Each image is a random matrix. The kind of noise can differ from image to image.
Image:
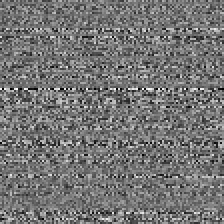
rows of uneven size
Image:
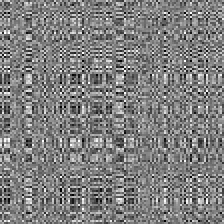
low rank plus noise
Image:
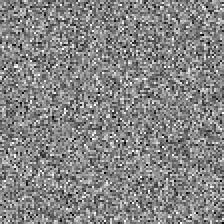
independent entries
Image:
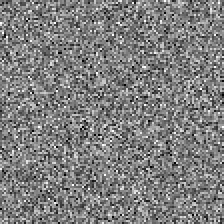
independent entries
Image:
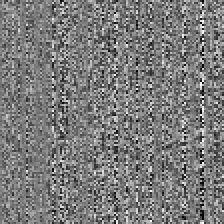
columns of uneven size
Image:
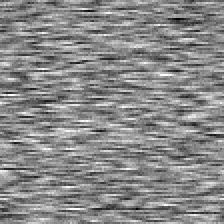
streaked along the rows
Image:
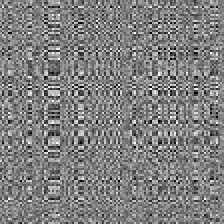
low rank plus noise
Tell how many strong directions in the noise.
one
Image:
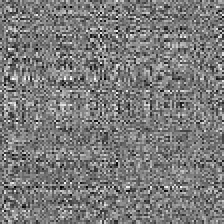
low rank plus noise
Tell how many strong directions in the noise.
five to eight
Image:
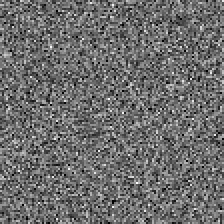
independent entries
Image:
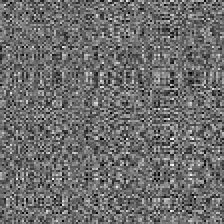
low rank plus noise
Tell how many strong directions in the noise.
three or four
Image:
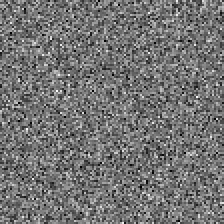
independent entries
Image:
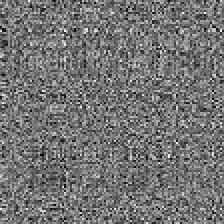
low rank plus noise
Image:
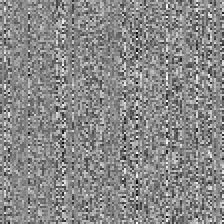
columns of uneven size
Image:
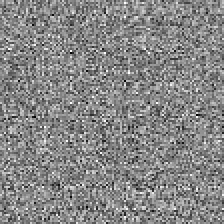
low rank plus noise
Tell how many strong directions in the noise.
five to eight
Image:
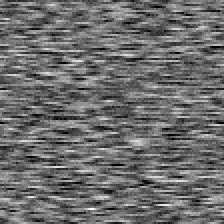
streaked along the rows
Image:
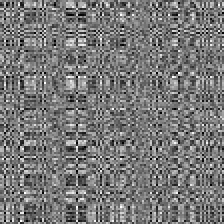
low rank plus noise
